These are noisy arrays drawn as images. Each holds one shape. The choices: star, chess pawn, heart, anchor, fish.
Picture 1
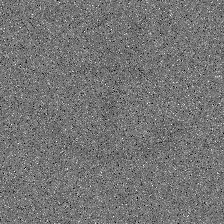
anchor
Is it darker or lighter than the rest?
darker
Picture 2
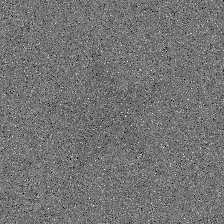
star
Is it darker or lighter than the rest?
darker
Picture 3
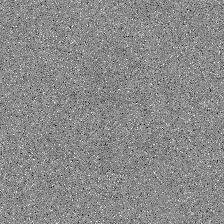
anchor
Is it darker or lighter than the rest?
darker
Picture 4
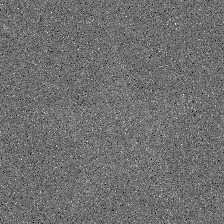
star
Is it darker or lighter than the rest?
lighter
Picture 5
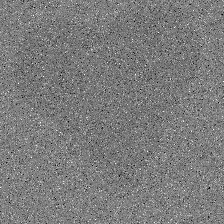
heart
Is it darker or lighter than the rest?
darker
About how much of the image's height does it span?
nearly all
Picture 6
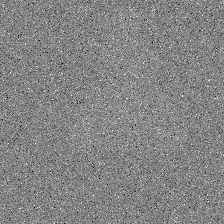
chess pawn
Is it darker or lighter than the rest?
lighter
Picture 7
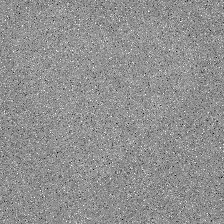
heart
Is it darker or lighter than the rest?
lighter
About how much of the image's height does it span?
nearly all
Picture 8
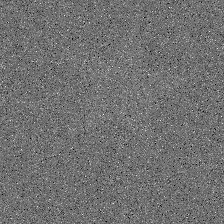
star
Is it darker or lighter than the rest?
lighter
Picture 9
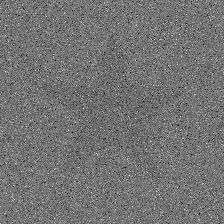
star
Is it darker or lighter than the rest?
darker
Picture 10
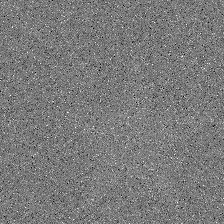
star
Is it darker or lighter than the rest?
lighter
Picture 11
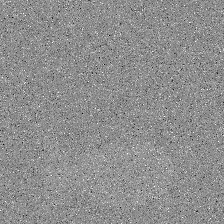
fish
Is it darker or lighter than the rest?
lighter
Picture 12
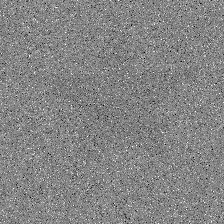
star
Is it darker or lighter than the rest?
darker
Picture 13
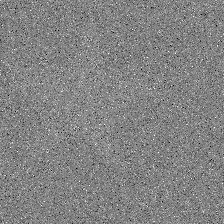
star
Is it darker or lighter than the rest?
lighter
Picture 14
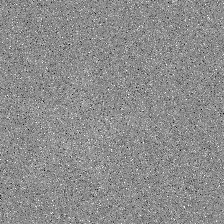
star
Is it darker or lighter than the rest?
lighter
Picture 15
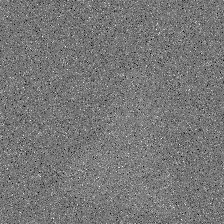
chess pawn
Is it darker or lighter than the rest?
lighter
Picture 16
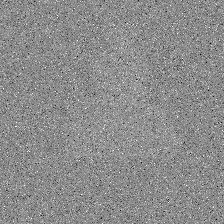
chess pawn
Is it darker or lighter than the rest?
lighter
